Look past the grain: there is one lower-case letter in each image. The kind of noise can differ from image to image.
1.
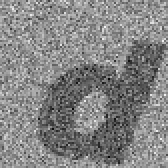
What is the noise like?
independent entries
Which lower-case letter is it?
d
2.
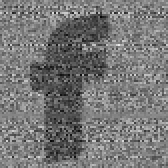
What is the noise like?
rows of uneven size
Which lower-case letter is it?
f
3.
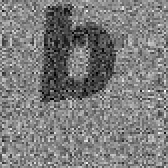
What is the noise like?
low rank plus noise
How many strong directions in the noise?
two
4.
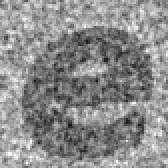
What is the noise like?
blotchy
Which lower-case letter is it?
e
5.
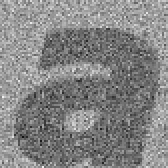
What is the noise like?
low rank plus noise
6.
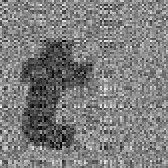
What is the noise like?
low rank plus noise
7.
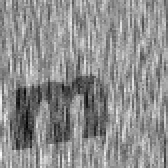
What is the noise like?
streaked along the columns
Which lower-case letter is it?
m
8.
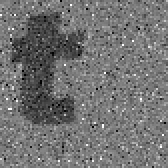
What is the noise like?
heavy tails
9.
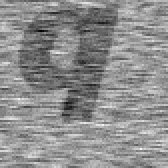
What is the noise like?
streaked along the rows
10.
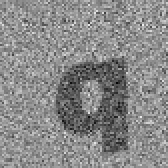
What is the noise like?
low rank plus noise
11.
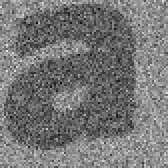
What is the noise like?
independent entries
